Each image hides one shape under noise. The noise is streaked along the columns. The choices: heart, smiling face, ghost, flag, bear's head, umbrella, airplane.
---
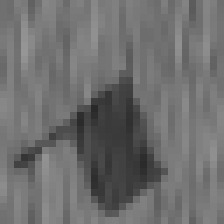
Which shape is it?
flag
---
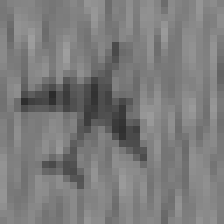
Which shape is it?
airplane
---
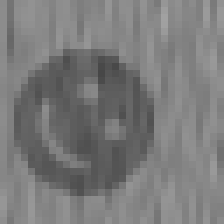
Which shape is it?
smiling face
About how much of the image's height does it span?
two thirds
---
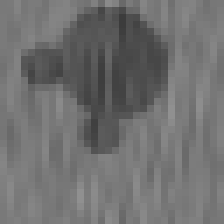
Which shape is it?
bear's head
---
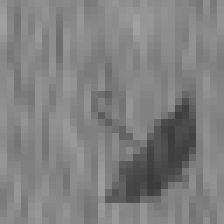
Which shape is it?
umbrella
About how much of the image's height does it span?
half
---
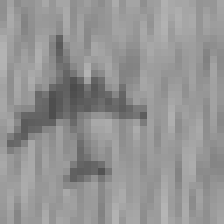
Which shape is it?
airplane
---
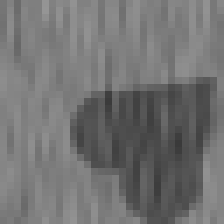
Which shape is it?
heart
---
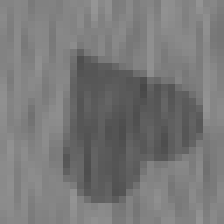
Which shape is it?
heart
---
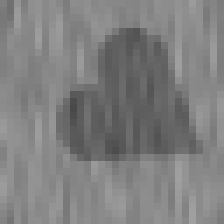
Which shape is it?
heart
